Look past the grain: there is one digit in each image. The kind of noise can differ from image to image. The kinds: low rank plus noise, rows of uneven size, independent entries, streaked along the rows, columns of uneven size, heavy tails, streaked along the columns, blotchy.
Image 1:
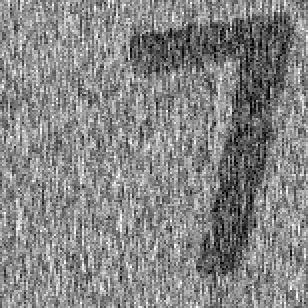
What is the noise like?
streaked along the columns
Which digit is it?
7
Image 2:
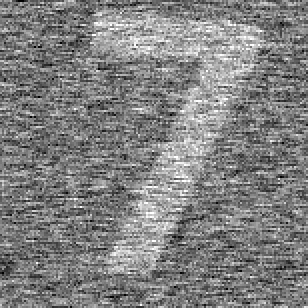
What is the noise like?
streaked along the rows
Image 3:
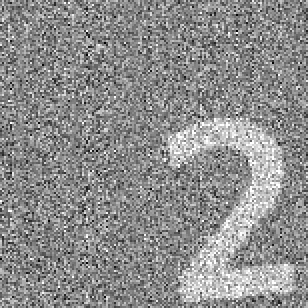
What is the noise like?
columns of uneven size
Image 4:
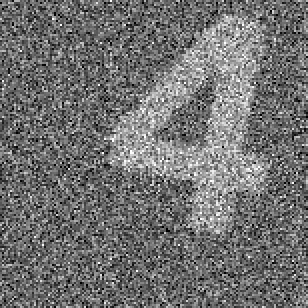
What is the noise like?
low rank plus noise
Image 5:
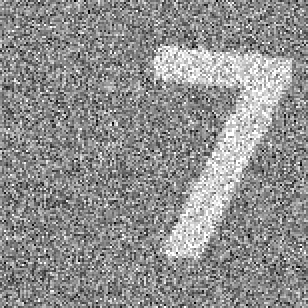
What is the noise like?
low rank plus noise
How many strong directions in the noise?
five to eight
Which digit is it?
7
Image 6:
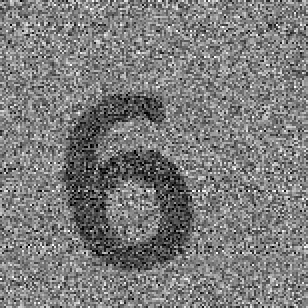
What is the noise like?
rows of uneven size
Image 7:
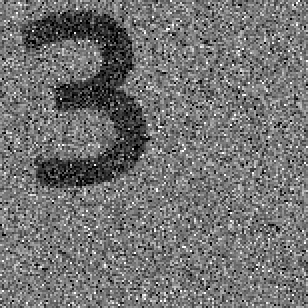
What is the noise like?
heavy tails
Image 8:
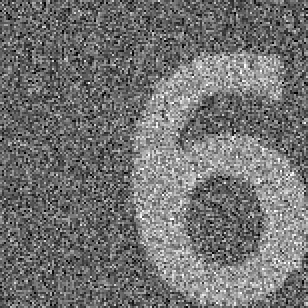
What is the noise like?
low rank plus noise
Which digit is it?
6
